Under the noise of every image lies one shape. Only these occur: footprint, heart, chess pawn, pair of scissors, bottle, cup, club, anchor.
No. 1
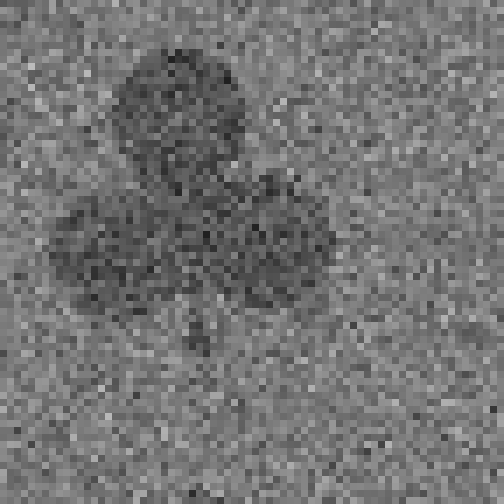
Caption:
dark club
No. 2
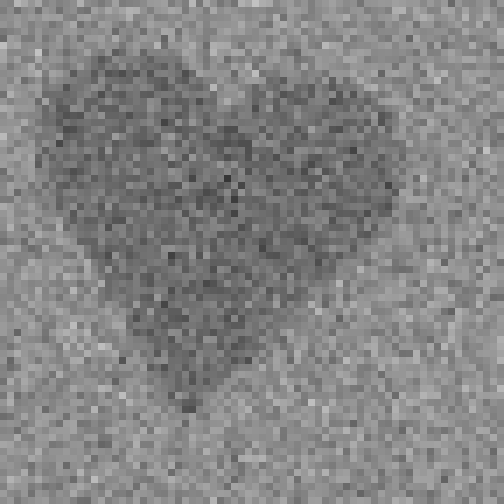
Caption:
dark heart
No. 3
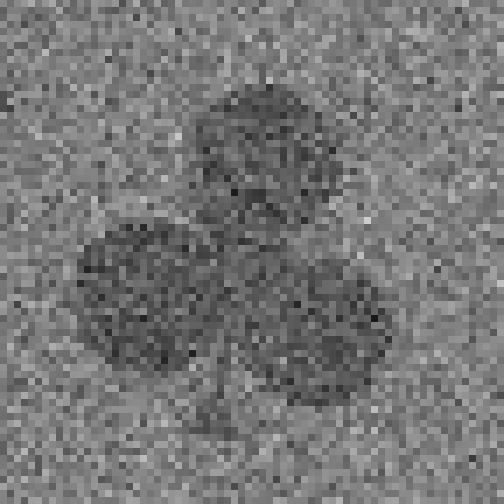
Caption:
dark club
